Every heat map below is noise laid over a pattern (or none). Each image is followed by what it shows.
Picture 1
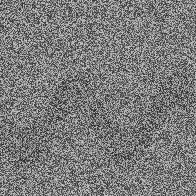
a wavy band
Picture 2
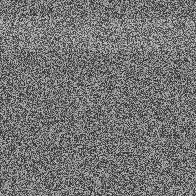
one horizontal stripe
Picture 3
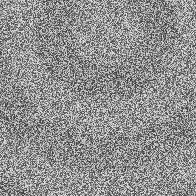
rings round one point
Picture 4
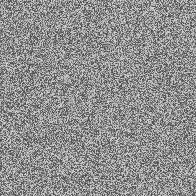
only noise
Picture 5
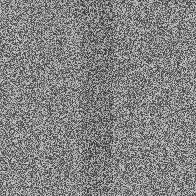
one vertical stripe
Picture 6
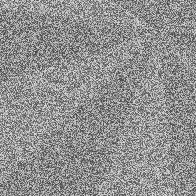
spokes from one point
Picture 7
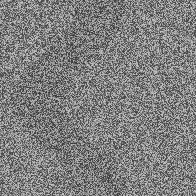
a wavy band
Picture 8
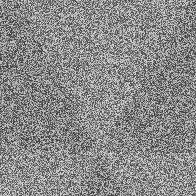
spokes from one point
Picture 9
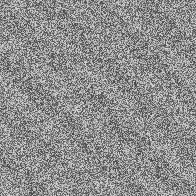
diagonal stripes
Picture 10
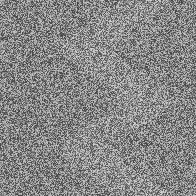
a wavy band
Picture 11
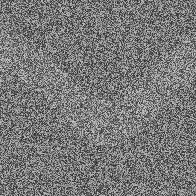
a wavy band
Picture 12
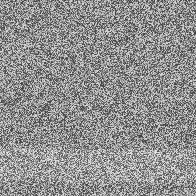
one horizontal stripe
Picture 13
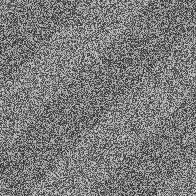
diagonal stripes
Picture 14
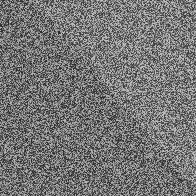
a sharp edge
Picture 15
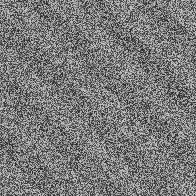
diagonal stripes
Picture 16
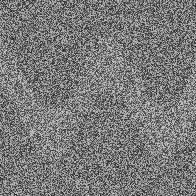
a wavy band
